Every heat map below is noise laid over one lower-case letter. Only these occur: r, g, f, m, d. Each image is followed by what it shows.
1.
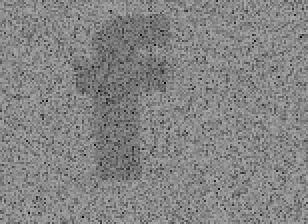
f
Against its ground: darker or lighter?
darker
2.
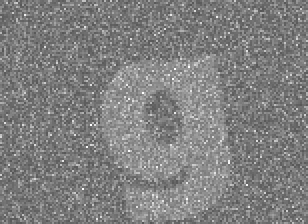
g
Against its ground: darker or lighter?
lighter
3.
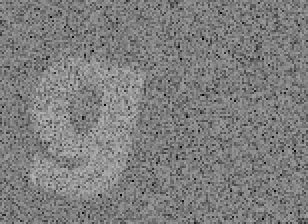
g
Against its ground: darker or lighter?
lighter
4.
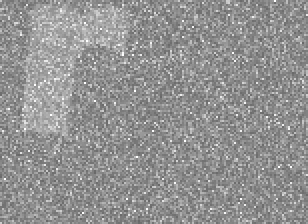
r
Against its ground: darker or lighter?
lighter
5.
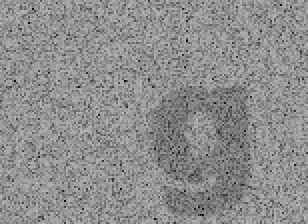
g
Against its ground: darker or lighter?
darker
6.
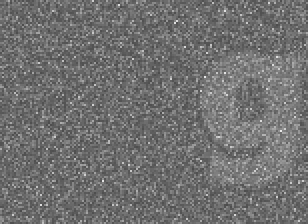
g
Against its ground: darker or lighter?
lighter
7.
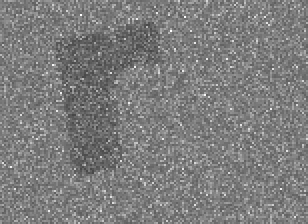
r
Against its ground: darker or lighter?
darker
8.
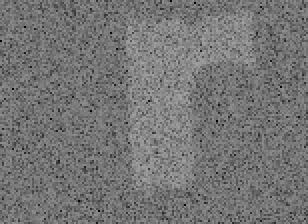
r
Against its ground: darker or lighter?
lighter
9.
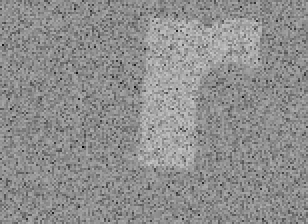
r
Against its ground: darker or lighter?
lighter
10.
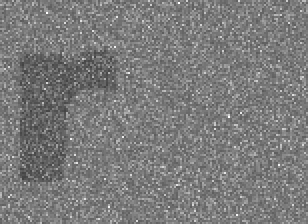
r
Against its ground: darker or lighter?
darker
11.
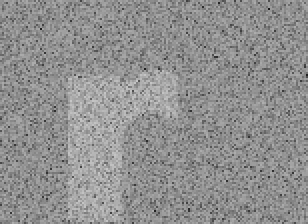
r
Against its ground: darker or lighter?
lighter
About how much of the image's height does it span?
two thirds
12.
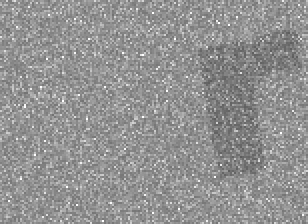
r
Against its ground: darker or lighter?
darker
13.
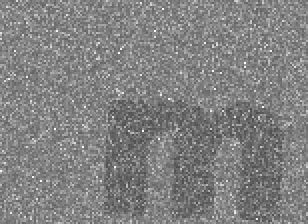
m
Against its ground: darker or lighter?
darker
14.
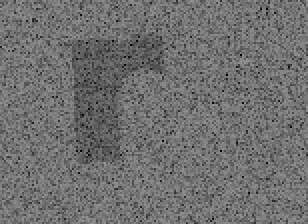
r
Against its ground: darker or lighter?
darker
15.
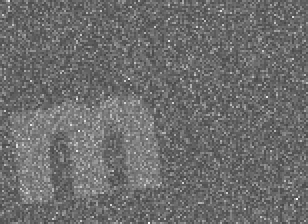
m
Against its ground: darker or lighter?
lighter
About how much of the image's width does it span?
half
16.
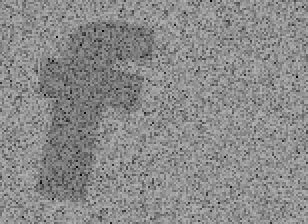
f
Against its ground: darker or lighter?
darker
